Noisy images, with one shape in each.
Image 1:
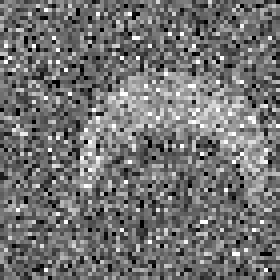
light crescent
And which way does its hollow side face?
down
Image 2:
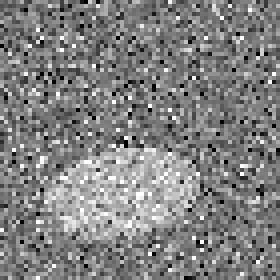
light ellipse
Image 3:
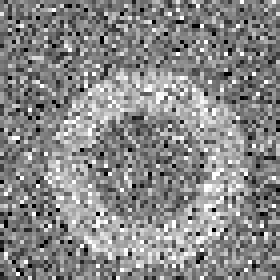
light ring
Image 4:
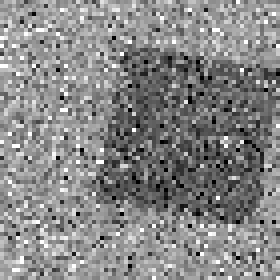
dark square
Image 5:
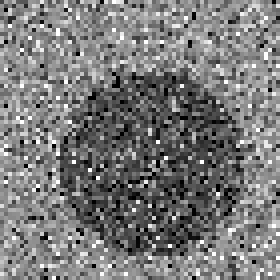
dark disc
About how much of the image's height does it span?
two thirds
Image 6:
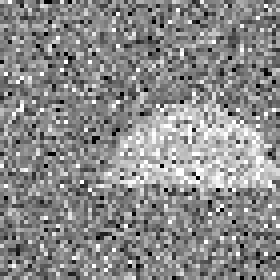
light half disc
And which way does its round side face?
up
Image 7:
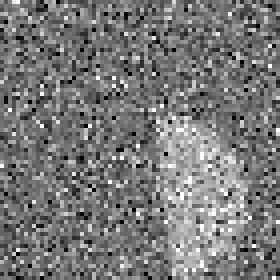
light half disc
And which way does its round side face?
right
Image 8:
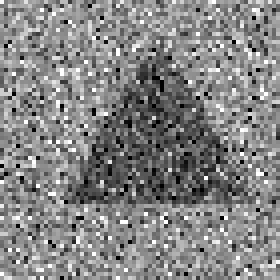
dark triangle
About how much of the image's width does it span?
two thirds
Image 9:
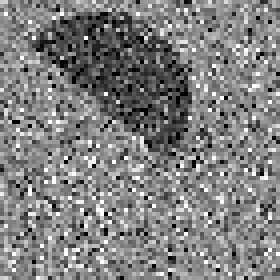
dark half disc
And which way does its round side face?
up and right
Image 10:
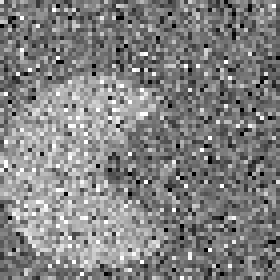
light disc with a wedge cut out
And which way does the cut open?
right
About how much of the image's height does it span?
two thirds
